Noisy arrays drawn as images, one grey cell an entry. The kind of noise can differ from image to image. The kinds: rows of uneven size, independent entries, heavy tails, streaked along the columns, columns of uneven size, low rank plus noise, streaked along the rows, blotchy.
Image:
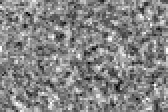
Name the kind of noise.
blotchy
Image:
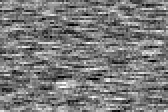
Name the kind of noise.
streaked along the rows
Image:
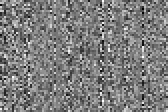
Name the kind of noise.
columns of uneven size
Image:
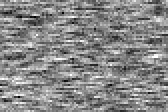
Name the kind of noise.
streaked along the rows
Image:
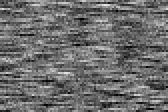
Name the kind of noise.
streaked along the rows
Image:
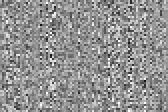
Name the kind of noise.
columns of uneven size
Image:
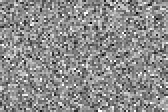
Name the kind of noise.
independent entries
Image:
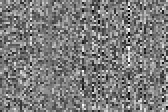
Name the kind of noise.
columns of uneven size
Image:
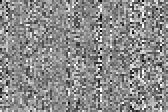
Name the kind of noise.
columns of uneven size
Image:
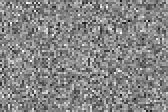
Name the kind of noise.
low rank plus noise
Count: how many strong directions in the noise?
one
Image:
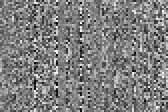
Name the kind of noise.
columns of uneven size
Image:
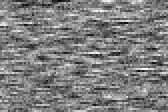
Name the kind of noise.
streaked along the rows
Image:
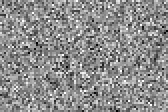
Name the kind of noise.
independent entries
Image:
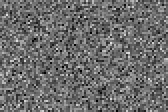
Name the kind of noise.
independent entries
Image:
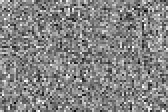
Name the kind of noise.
low rank plus noise
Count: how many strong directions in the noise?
five to eight
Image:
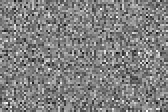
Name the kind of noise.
low rank plus noise
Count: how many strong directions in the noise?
three or four
